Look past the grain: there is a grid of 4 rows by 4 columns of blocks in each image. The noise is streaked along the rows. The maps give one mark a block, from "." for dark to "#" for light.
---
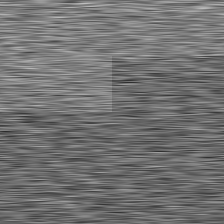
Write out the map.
####
##..
....
....
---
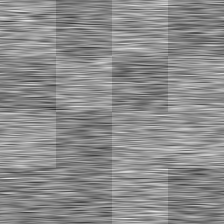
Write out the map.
#.#.
.#.#
#.##
..#.
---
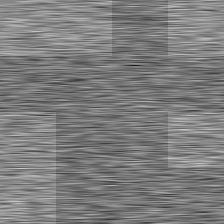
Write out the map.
##.#
....
#..#
#...
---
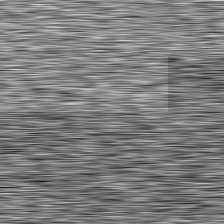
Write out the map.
####
###.
....
....
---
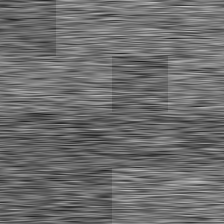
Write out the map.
.###
##.#
....
..##
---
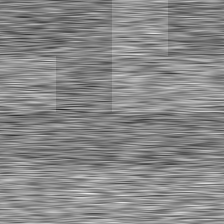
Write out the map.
..#.
#.##
....
####
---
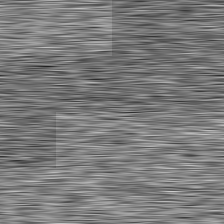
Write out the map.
##..
....
.###
####
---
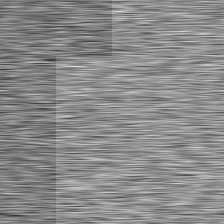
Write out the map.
..##
.###
.###
.###
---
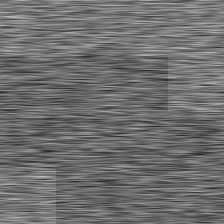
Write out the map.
####
...#
....
#...
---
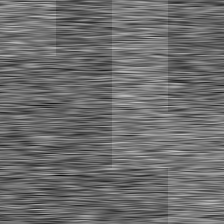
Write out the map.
#.#.
..#.
..##
...#
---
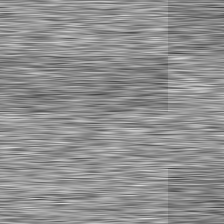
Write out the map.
###.
...#
####
###.
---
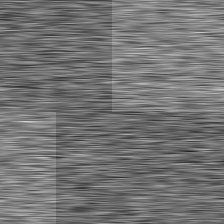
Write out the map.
..##
..##
#...
#...
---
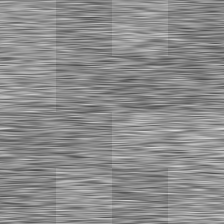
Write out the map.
#.#.
#...
..##
.#.#
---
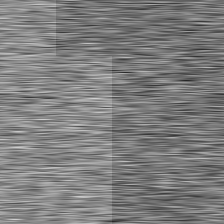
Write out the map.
#...
##..
##..
##..
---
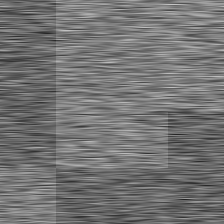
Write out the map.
.###
.###
.##.
#...
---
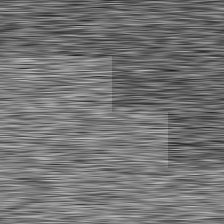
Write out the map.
....
##..
###.
####
